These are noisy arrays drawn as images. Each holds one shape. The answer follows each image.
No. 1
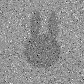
rabbit's head
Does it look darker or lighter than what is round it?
darker
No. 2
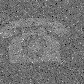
telephone
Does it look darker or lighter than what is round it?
lighter
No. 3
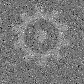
gear
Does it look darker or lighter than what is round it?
lighter
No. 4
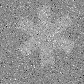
asterisk
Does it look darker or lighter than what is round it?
lighter
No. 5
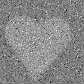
heart
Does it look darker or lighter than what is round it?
lighter
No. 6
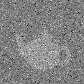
teapot
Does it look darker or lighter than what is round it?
lighter
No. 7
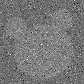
bear's head
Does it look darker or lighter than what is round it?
lighter
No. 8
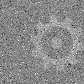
gear
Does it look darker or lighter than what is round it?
lighter
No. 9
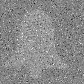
bell
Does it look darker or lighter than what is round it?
lighter
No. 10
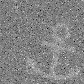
anchor
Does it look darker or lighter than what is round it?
lighter
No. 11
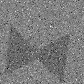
bow tie
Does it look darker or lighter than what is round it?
darker
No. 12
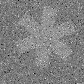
asterisk
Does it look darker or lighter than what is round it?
lighter
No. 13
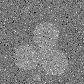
club
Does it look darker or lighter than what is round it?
lighter
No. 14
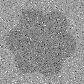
flower
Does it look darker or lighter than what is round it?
darker
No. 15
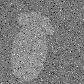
footprint
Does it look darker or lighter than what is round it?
lighter
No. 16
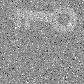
key
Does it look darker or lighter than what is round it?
lighter
